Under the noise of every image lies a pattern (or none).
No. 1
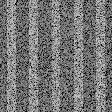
vertical stripes
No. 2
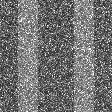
vertical stripes
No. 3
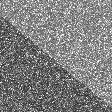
a sharp edge
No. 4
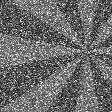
spokes from one point
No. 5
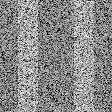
vertical stripes
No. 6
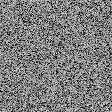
only noise
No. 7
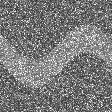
a wavy band
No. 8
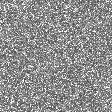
only noise
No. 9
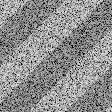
diagonal stripes
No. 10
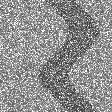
a wavy band
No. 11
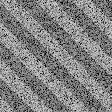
diagonal stripes
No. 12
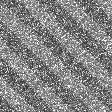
diagonal stripes
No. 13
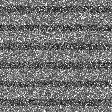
horizontal stripes
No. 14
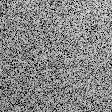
a smooth slope
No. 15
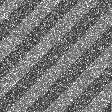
diagonal stripes
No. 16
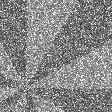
spokes from one point
